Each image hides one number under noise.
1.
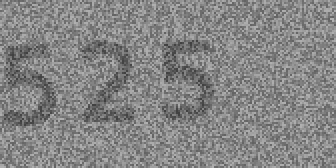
525
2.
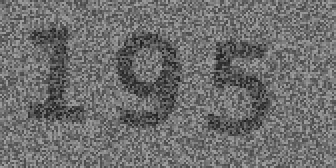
195
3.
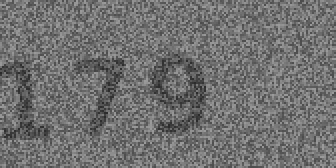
179
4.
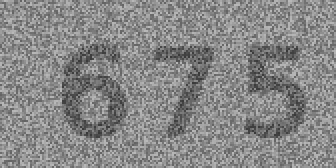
675
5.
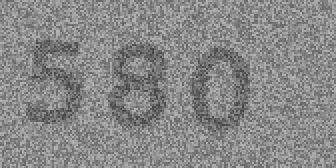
580
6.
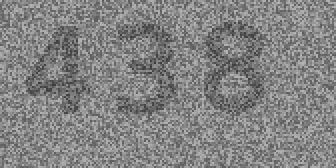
438
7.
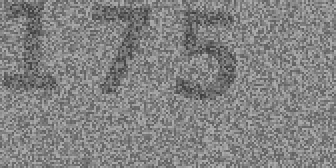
175
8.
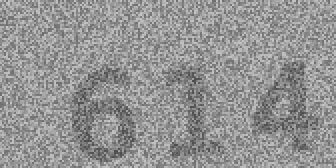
614
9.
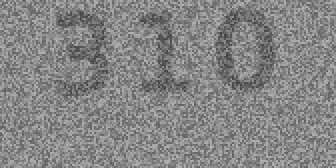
310
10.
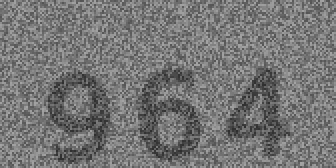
964
